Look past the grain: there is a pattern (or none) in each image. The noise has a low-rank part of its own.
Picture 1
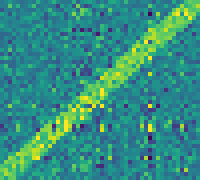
a diagonal band
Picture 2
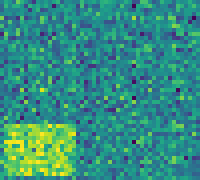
one block
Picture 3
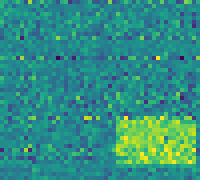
one block
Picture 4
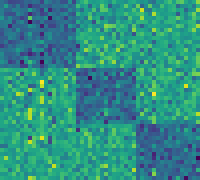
blocks along the diagonal
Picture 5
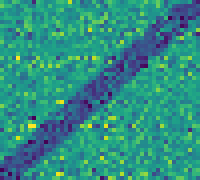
a diagonal band
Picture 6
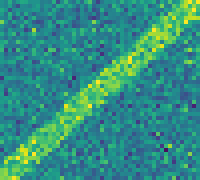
a diagonal band
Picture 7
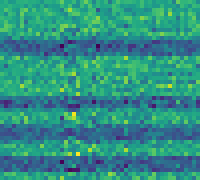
bands of rows
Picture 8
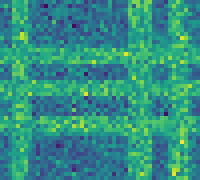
bands of rows crossing bands of columns
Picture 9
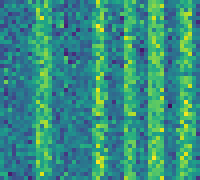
bands of columns
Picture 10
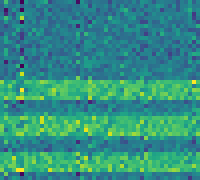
bands of rows
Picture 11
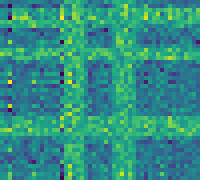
bands of rows crossing bands of columns
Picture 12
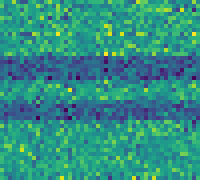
bands of rows
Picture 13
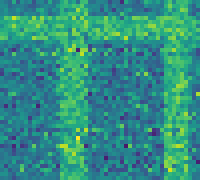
bands of rows crossing bands of columns
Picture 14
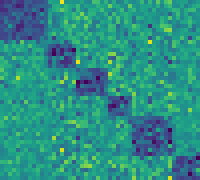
blocks along the diagonal
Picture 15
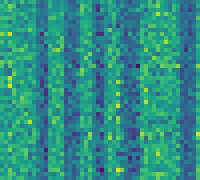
bands of columns
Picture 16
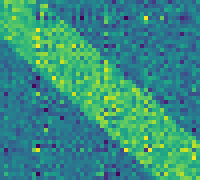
a diagonal band
